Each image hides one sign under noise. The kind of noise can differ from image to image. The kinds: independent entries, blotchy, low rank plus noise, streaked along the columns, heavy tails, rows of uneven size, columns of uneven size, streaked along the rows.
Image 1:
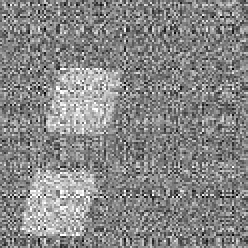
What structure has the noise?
low rank plus noise
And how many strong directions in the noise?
two
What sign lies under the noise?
colon
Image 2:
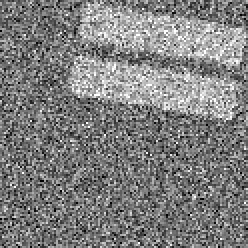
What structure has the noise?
independent entries
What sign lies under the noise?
equals sign
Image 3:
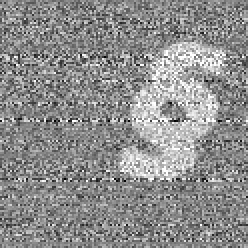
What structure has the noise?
rows of uneven size
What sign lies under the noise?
section sign
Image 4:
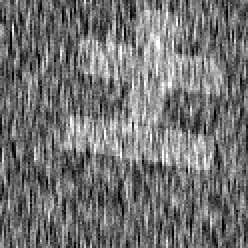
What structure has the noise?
streaked along the columns
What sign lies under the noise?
plus-minus sign
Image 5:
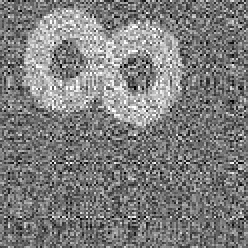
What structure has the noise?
low rank plus noise
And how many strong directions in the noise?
two
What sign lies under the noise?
infinity sign
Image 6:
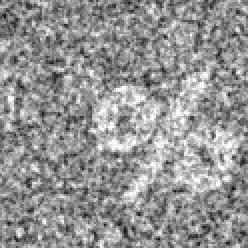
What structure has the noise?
blotchy
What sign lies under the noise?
percent sign
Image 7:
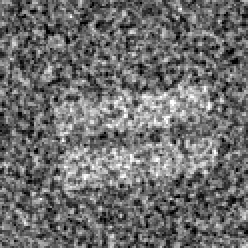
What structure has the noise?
blotchy
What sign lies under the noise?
equals sign
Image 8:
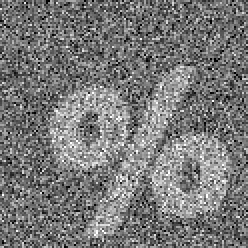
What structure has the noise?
independent entries
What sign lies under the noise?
percent sign
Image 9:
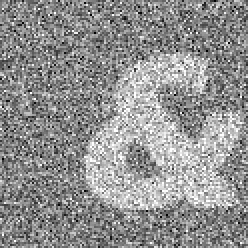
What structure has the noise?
independent entries
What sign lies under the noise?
ampersand
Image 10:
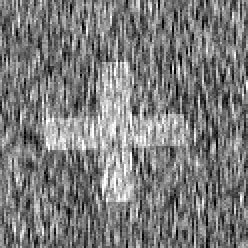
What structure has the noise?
streaked along the columns
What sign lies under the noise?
plus sign
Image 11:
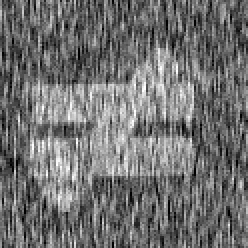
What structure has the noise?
streaked along the columns
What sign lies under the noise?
not-equal sign
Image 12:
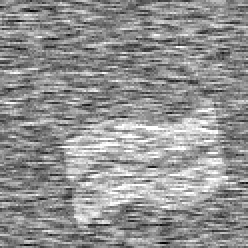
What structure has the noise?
streaked along the rows
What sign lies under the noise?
approximately sign
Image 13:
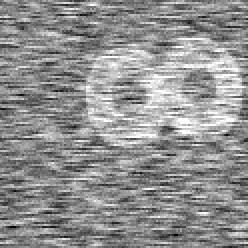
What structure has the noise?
streaked along the rows
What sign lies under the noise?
infinity sign
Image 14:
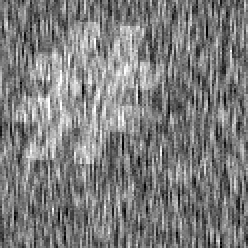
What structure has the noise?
streaked along the columns
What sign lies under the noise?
hash sign
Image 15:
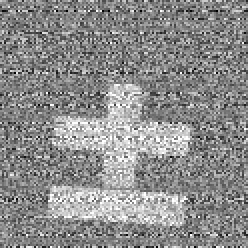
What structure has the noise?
rows of uneven size
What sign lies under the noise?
plus-minus sign
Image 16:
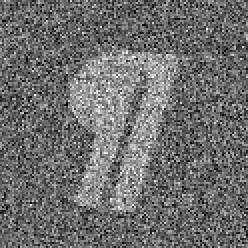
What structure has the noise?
independent entries
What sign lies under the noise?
pilcrow
